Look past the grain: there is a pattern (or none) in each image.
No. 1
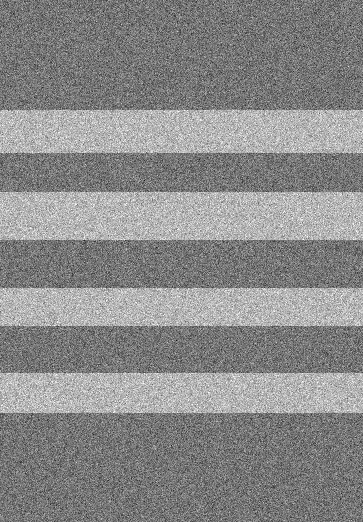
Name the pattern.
bands of rows
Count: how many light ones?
4
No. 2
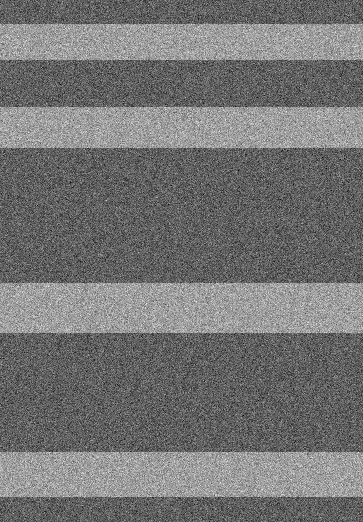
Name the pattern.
bands of rows
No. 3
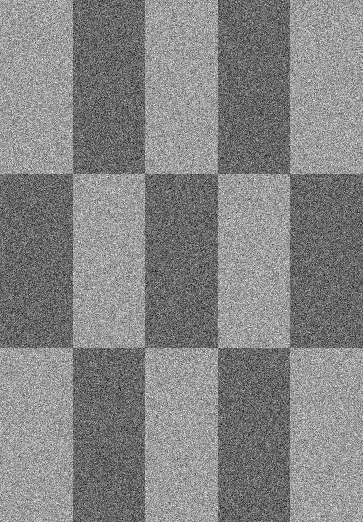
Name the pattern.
a checkerboard
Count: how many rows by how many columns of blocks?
3 by 5
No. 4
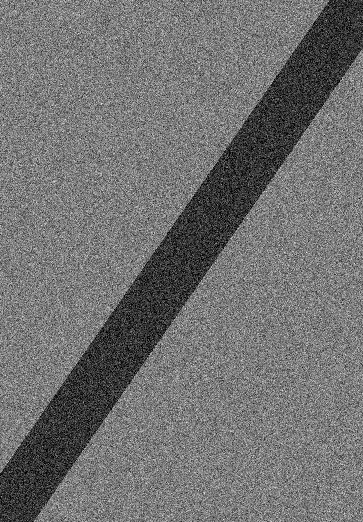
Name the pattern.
a diagonal band
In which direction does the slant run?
bottom left to top right
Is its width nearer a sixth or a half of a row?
a sixth
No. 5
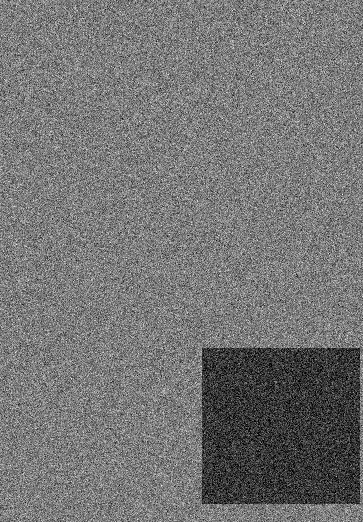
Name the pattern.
one block
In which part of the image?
bottom right
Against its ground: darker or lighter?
darker
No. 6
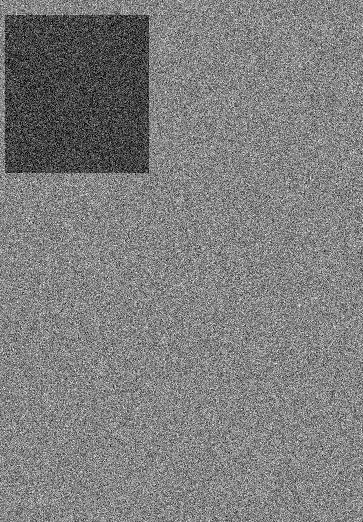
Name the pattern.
one block
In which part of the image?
top left
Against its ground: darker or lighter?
darker
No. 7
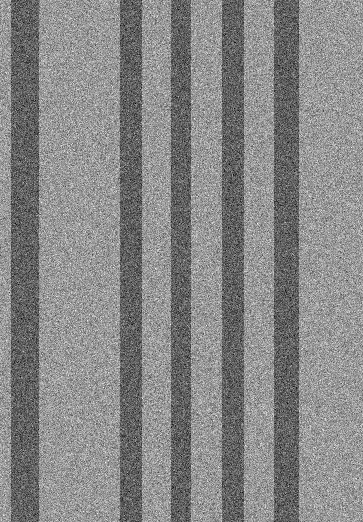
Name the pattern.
bands of columns
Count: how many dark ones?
5
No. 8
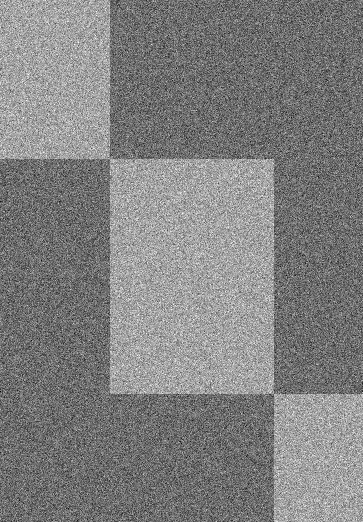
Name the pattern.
blocks along the diagonal
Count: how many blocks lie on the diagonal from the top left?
3
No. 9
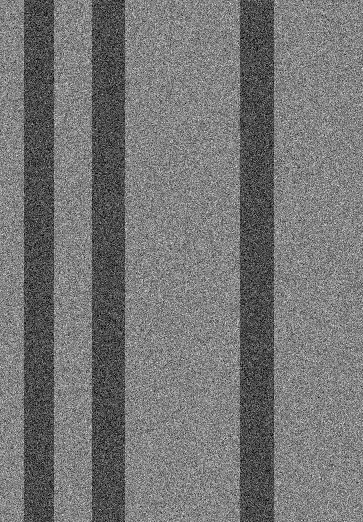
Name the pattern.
bands of columns
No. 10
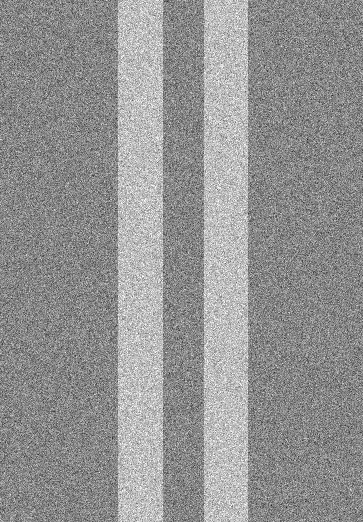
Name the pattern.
bands of columns
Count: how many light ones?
2
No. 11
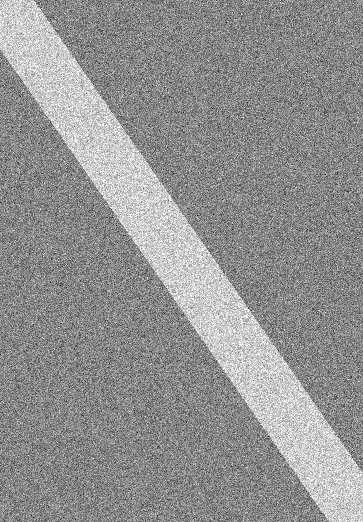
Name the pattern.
a diagonal band
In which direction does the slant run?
top left to bottom right
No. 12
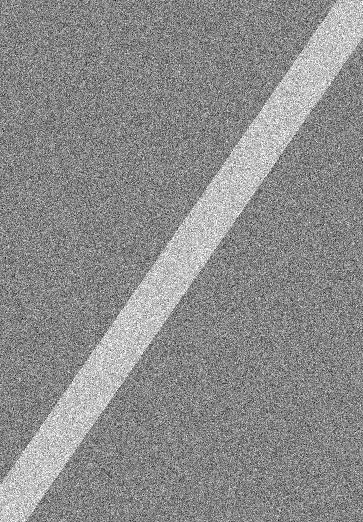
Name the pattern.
a diagonal band
